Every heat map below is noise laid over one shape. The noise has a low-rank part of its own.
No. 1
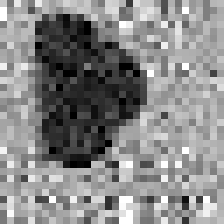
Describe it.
dark cloud
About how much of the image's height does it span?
two thirds
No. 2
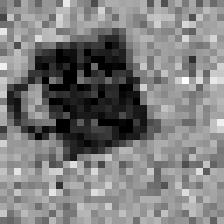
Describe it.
dark cup
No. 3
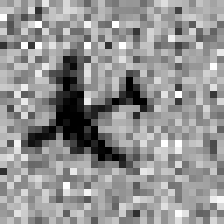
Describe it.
dark airplane
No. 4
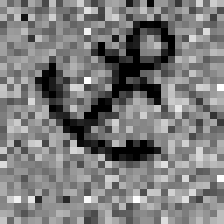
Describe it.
dark anchor
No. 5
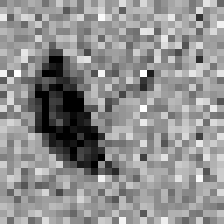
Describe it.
dark umbrella
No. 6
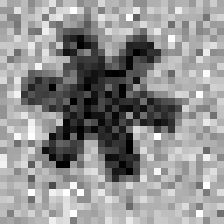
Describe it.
dark asterisk
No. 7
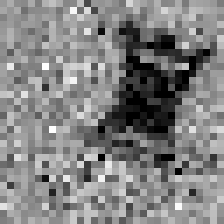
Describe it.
dark chess rook
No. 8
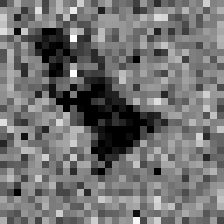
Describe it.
dark chess bishop
